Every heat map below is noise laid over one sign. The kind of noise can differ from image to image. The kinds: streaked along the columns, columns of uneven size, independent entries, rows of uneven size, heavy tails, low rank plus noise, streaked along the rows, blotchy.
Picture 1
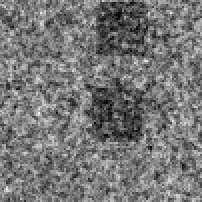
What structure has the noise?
blotchy
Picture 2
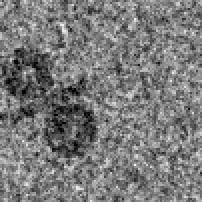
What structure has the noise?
blotchy
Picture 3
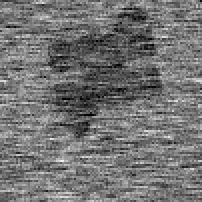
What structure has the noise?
streaked along the rows
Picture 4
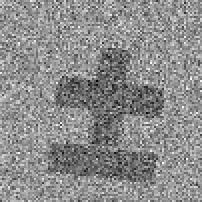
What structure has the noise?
low rank plus noise
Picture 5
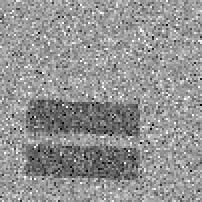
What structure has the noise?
heavy tails
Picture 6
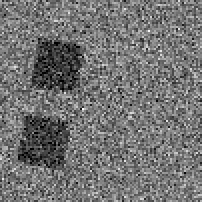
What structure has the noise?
independent entries
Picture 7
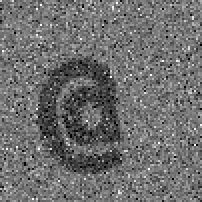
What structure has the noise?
heavy tails
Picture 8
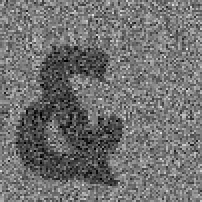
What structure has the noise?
low rank plus noise
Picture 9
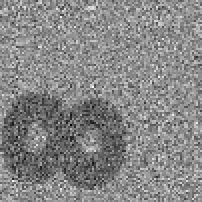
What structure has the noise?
low rank plus noise
